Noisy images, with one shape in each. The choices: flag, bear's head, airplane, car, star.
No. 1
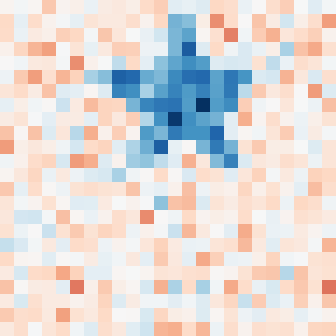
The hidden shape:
star
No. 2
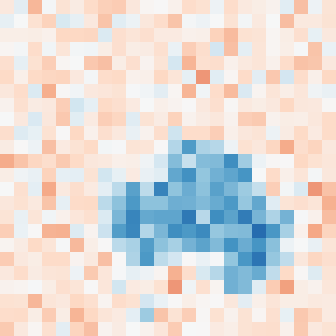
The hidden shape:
car
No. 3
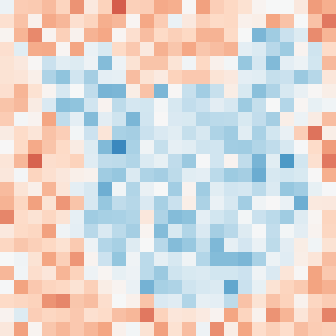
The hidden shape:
bear's head
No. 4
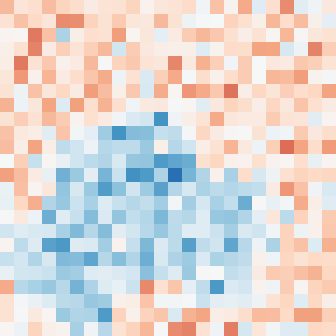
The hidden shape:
car
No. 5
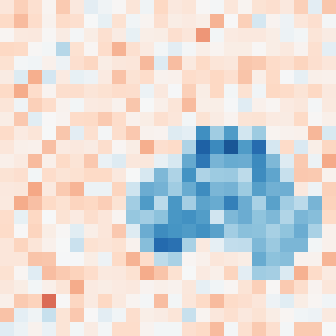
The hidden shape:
car
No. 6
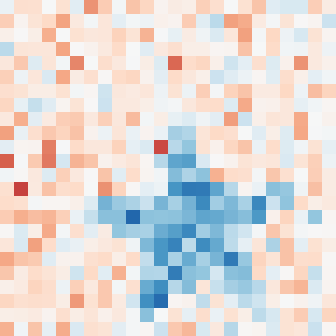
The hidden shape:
star
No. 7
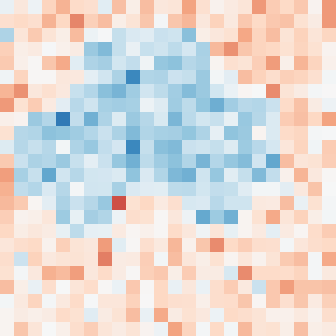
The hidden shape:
car
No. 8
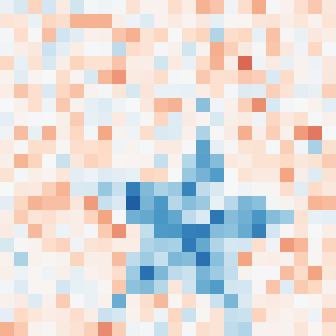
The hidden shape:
star
